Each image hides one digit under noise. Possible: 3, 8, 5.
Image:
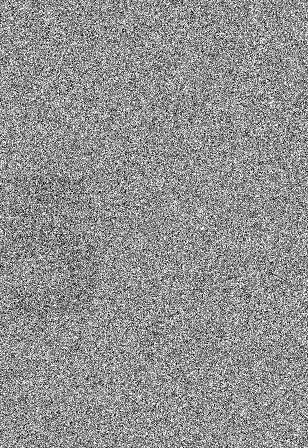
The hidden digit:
5
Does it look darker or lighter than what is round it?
darker
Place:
middle left
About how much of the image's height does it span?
a third
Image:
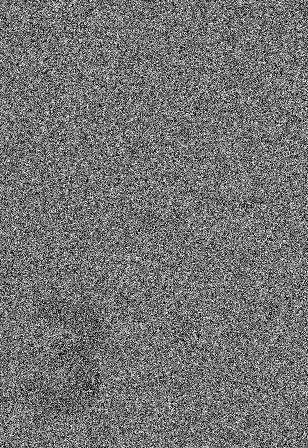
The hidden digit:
3
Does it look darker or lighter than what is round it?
darker
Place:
bottom left
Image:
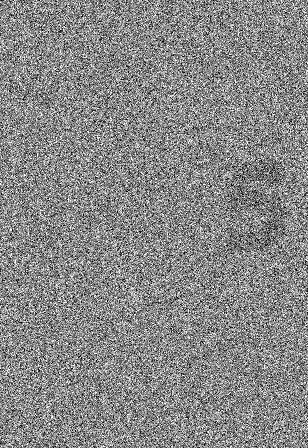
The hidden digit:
5
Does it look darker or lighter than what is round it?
darker
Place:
middle right
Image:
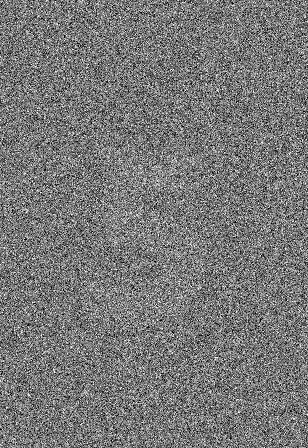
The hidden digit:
5
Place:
centre
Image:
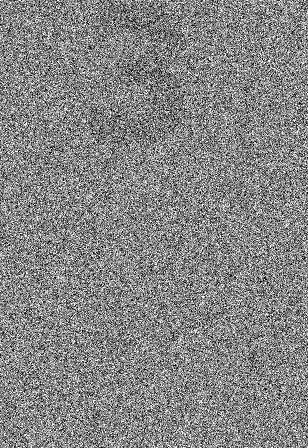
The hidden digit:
3
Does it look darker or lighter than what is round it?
darker
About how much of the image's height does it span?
a third
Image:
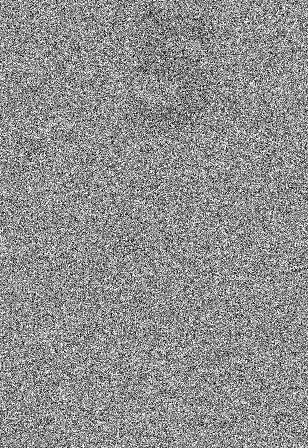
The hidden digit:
5
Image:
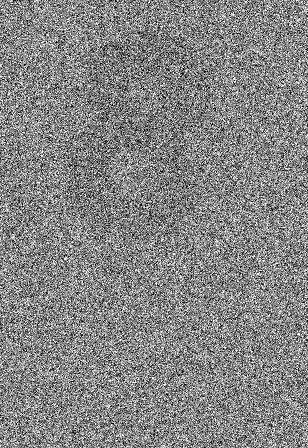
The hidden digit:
8
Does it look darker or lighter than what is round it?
darker
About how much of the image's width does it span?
half
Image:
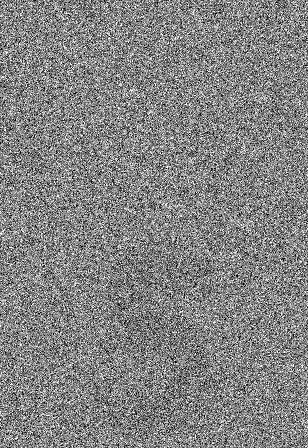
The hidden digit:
5
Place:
bottom middle
